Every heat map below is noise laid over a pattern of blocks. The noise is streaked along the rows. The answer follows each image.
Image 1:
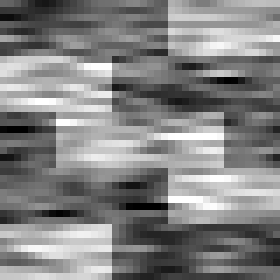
the same after a half turn
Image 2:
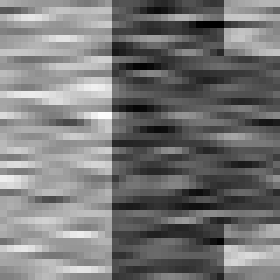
top and bottom mirror each other
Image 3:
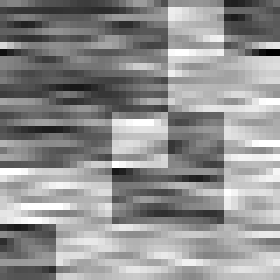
mirrored about the diagonal from the top left
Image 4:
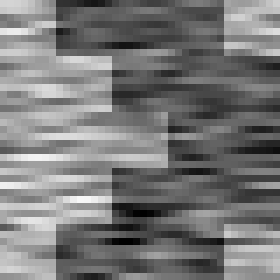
top and bottom mirror each other
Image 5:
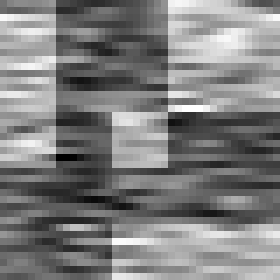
mirrored about the diagonal from the bottom left
